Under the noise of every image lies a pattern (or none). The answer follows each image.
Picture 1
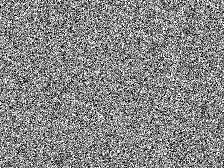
only noise
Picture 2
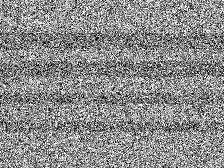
bands of rows
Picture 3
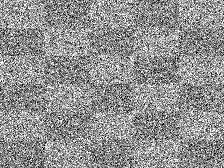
a checkerboard
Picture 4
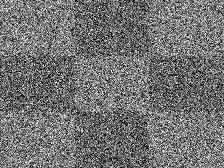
a checkerboard
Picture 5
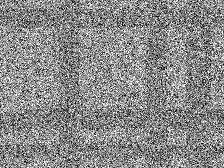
bands of rows crossing bands of columns
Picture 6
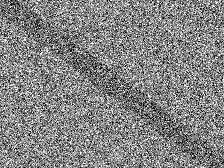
a diagonal band
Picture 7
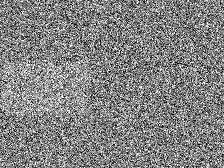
one block
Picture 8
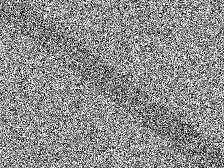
a diagonal band
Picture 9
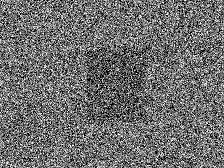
one block
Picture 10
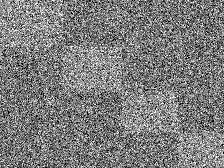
blocks along the diagonal
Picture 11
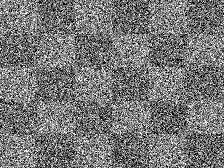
a checkerboard
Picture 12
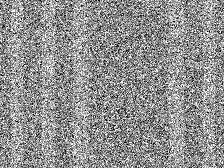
bands of columns
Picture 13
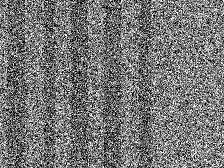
bands of columns
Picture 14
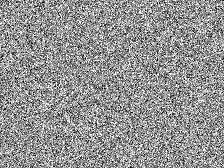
only noise
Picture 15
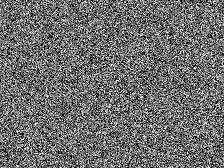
only noise
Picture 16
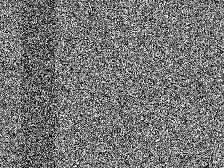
one band of columns
